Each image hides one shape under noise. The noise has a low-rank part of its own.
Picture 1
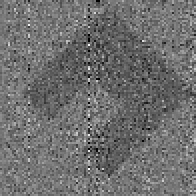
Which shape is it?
square with a notch
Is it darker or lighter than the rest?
darker
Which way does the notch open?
down and left
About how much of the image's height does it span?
nearly all
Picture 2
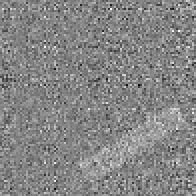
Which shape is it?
bar
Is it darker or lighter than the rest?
lighter
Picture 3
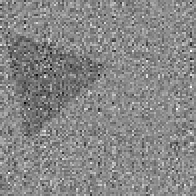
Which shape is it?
triangle
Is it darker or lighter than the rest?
darker
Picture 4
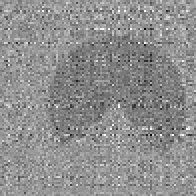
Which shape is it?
disc with a wedge cut out
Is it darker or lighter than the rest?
darker
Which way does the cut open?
down
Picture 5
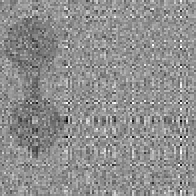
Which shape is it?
dumbbell
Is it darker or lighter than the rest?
darker
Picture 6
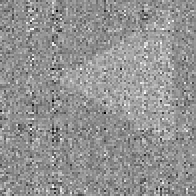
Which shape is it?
triangle
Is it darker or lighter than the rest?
lighter
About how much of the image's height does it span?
two thirds
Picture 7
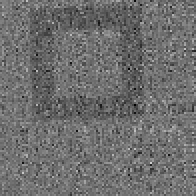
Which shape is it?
square frame
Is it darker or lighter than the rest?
darker
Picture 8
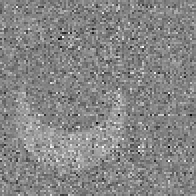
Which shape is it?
crescent
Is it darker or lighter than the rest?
lighter
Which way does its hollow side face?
up
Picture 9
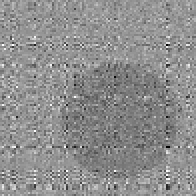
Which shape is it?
disc
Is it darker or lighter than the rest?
darker
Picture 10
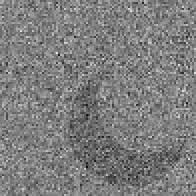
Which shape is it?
crescent
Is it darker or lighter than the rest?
darker
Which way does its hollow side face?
up and right
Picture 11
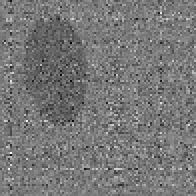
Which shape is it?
ellipse
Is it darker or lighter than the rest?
darker
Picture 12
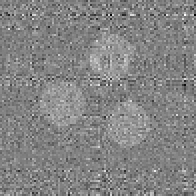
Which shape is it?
three dots
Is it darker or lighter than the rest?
lighter
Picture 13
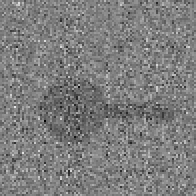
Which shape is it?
lollipop
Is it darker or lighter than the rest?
darker
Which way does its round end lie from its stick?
left
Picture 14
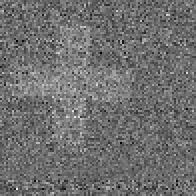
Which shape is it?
cross
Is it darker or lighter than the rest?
lighter
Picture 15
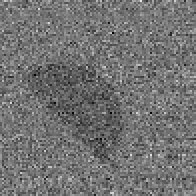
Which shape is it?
half disc
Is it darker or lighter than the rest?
darker
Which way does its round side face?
up and right
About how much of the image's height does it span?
half
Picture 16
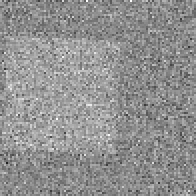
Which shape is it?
square
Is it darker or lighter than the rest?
lighter
